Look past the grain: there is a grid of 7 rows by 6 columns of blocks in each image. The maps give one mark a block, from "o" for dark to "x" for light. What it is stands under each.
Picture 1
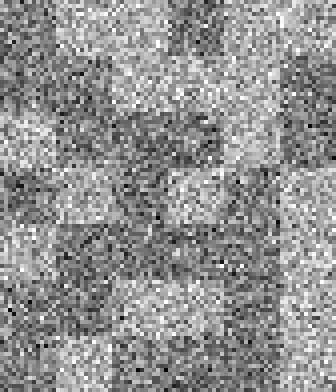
oxxoxx
ooxxxo
xoooxo
oxoxox
xoooox
ooxxox
oxooox
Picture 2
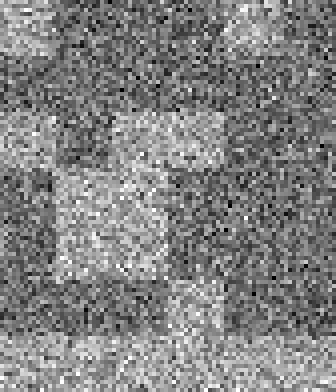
xoooxo
oooooo
xoxxoo
oxxooo
oxxooo
oooxoo
xxxxxx
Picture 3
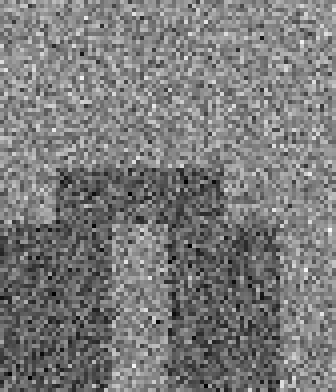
xxxxxx
xxxxxx
xxxxxx
xoooxx
ooxoox
ooxoox
ooxoox
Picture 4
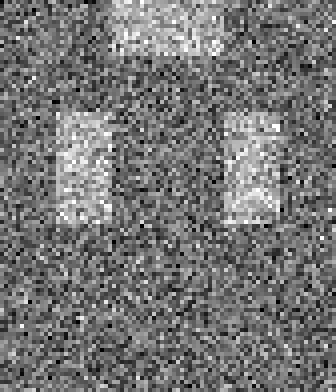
ooxxoo
oooooo
oxooxo
oxooxo
oooooo
oooooo
oooooo
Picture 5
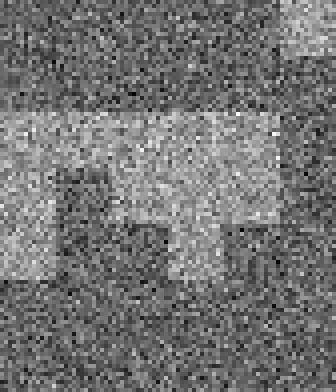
ooooox
oooooo
xxxxxo
xoxxxo
xooxoo
oooooo
oooooo
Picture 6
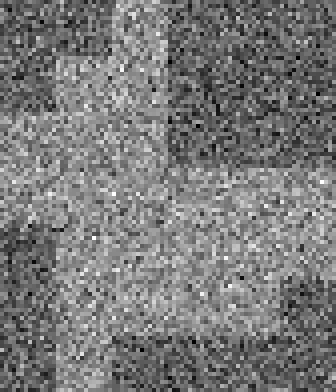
ooxooo
oxxooo
xxxooo
xxxxxx
oxxxxx
oxxxxo
oxoooo
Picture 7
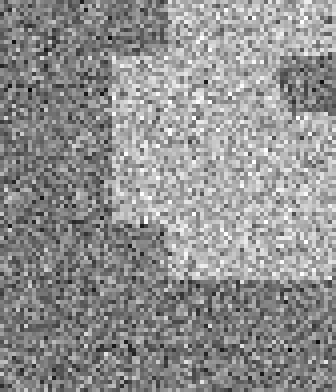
oooxxx
ooxxxo
ooxxxx
ooxxxx
oooxxx
oooooo
oooooo
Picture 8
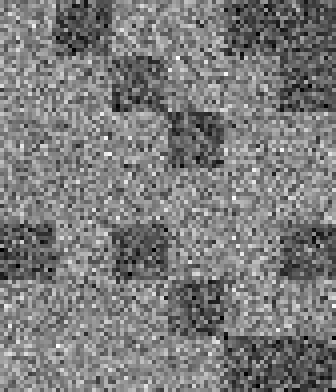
xoxxoo
xxoxxo
xxxoxx
xxxxxx
oxoxxo
xxxoxx
xxxxoo
